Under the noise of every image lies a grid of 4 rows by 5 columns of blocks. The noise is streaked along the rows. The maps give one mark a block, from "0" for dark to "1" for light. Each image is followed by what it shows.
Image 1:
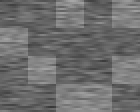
0 0 1 0 1
1 0 0 0 0
0 1 0 0 1
0 0 1 1 0
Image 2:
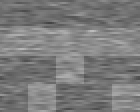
0 0 0 0 0
1 1 1 1 1
0 0 1 0 0
0 1 0 0 1
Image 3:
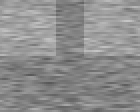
1 1 0 1 1
1 1 0 1 1
0 0 0 0 0
0 0 0 0 0
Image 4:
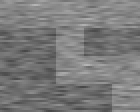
1 1 1 1 1
0 0 1 0 0
0 0 1 1 1
0 0 0 0 1
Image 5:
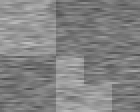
1 1 0 0 0
1 1 0 0 0
0 0 1 0 0
0 0 1 1 0
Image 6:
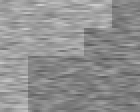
1 1 1 1 0
1 1 1 0 0
1 0 0 0 0
1 0 0 0 0
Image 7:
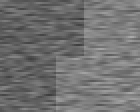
0 0 0 1 1
0 0 0 1 1
0 0 1 1 1
0 0 1 1 1
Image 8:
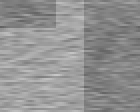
0 0 1 0 0
1 1 1 0 0
1 1 1 0 0
1 1 1 0 0
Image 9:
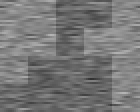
1 1 0 0 1
1 1 0 1 1
1 0 0 0 1
0 0 0 0 1
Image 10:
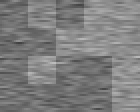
0 1 0 1 1
0 0 1 1 1
0 1 0 0 1
0 0 0 0 1
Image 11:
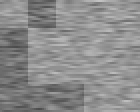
1 0 1 1 1
0 1 1 1 1
0 1 1 1 1
0 0 0 1 1
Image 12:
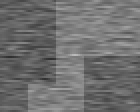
0 0 1 1 1
0 0 1 1 1
0 0 1 0 0
0 1 1 0 0
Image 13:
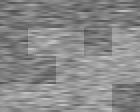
0 0 0 0 0
0 1 1 0 1
0 0 1 1 1
1 1 1 1 0
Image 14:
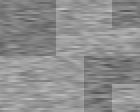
0 0 1 1 0
0 0 1 1 1
1 1 1 0 0
1 1 1 0 1
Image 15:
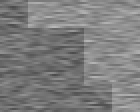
0 1 1 1 1
0 0 0 1 1
0 0 0 1 1
0 0 0 0 1
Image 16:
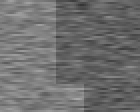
1 1 0 0 0
1 1 0 0 0
1 1 0 0 0
1 1 1 0 0
